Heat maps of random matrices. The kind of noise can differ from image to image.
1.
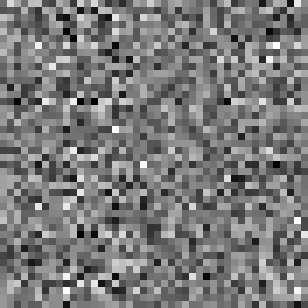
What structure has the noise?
low rank plus noise
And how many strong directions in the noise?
two
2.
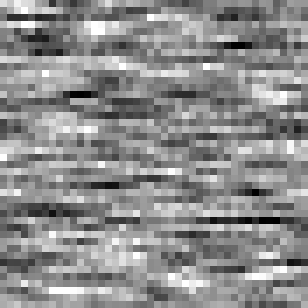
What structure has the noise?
streaked along the rows
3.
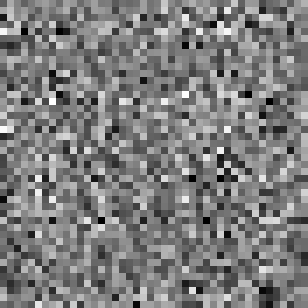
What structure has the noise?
low rank plus noise
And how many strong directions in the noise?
five to eight
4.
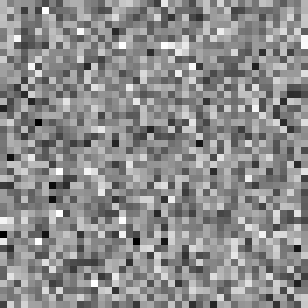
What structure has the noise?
independent entries
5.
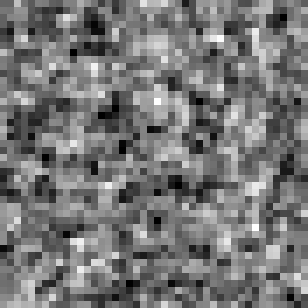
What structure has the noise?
blotchy
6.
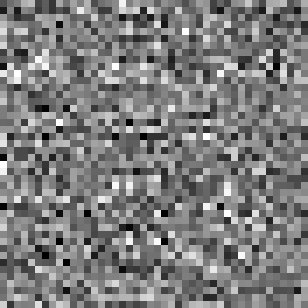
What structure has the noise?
low rank plus noise
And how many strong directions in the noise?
three or four
